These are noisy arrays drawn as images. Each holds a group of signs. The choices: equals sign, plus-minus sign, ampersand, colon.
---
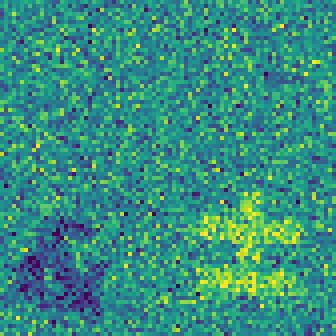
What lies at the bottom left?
ampersand
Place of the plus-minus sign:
bottom right
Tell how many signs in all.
2
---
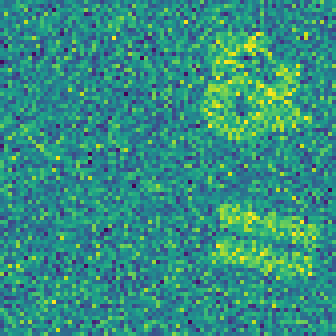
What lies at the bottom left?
nothing
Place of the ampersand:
top right
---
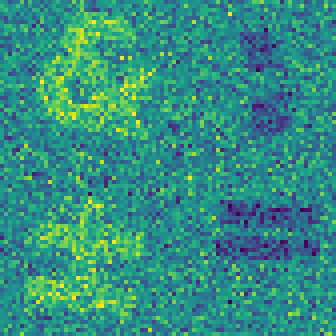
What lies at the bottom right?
equals sign
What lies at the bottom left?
plus-minus sign
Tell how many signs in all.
4
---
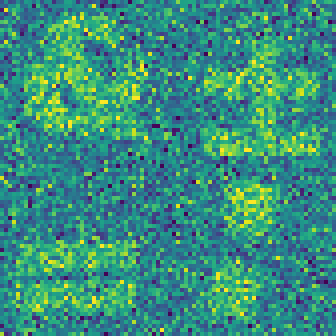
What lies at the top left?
ampersand
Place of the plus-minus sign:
top right
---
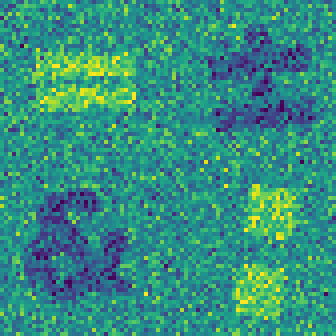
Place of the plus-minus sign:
top right
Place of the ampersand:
bottom left
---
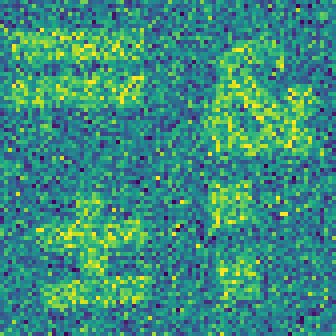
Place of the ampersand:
top right
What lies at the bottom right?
colon
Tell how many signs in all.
4
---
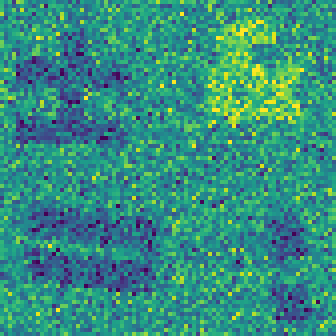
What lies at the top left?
plus-minus sign
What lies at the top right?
ampersand
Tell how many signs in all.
4
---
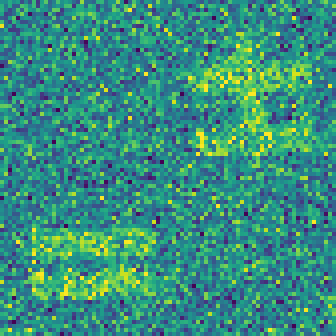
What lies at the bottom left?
equals sign
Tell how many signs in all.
2
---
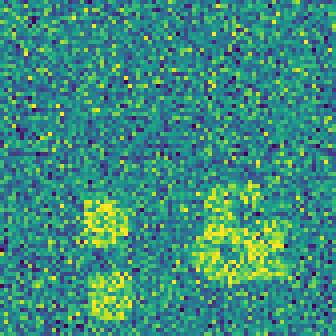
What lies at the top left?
nothing
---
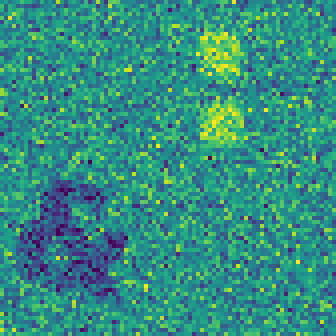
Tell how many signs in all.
2
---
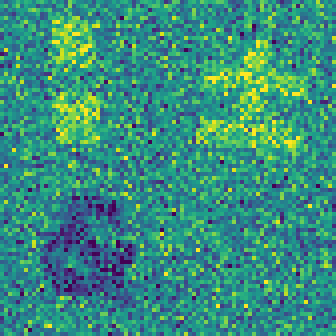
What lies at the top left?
colon
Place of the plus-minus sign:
top right
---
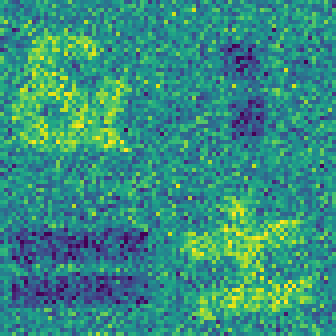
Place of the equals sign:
bottom left
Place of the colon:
top right
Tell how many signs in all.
4
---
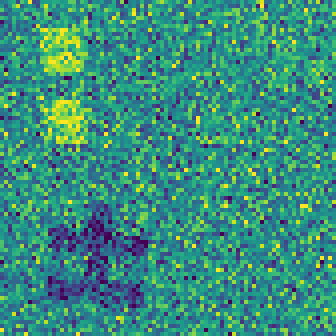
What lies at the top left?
colon
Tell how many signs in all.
2
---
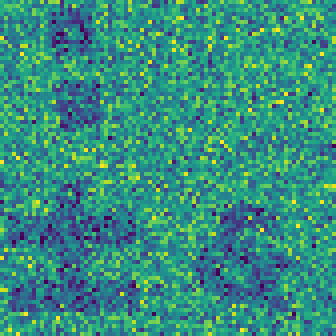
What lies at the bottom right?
ampersand
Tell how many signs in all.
3
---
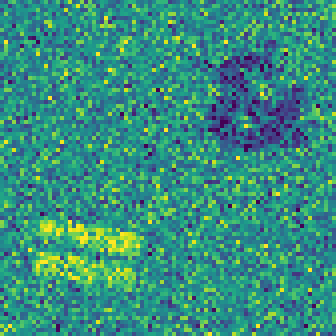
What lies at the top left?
nothing
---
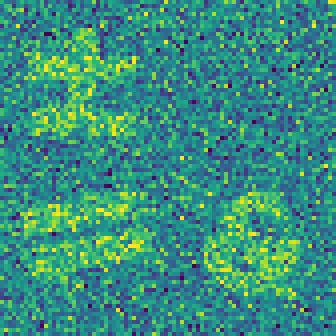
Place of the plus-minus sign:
top left
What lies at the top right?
nothing
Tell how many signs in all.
3
